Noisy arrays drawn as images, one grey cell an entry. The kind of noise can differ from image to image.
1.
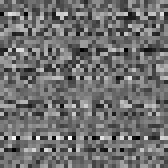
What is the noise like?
rows of uneven size
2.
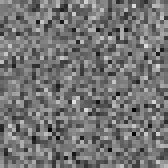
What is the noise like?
independent entries
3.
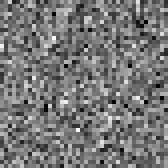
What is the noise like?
independent entries
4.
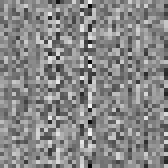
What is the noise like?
columns of uneven size
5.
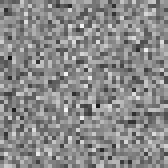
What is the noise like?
independent entries
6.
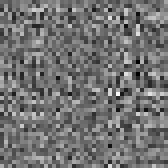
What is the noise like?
low rank plus noise
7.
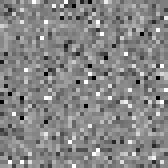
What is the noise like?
heavy tails
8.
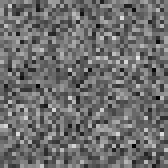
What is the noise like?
independent entries
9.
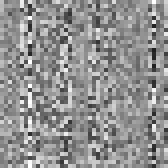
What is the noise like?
columns of uneven size
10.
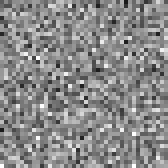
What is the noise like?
independent entries
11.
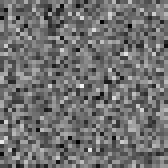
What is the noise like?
independent entries
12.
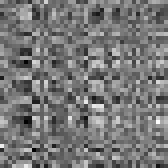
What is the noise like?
low rank plus noise
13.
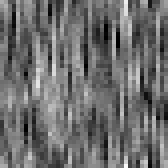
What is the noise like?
streaked along the columns
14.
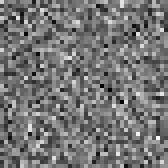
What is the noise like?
independent entries
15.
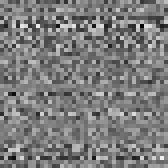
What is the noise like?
rows of uneven size
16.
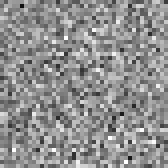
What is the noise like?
independent entries
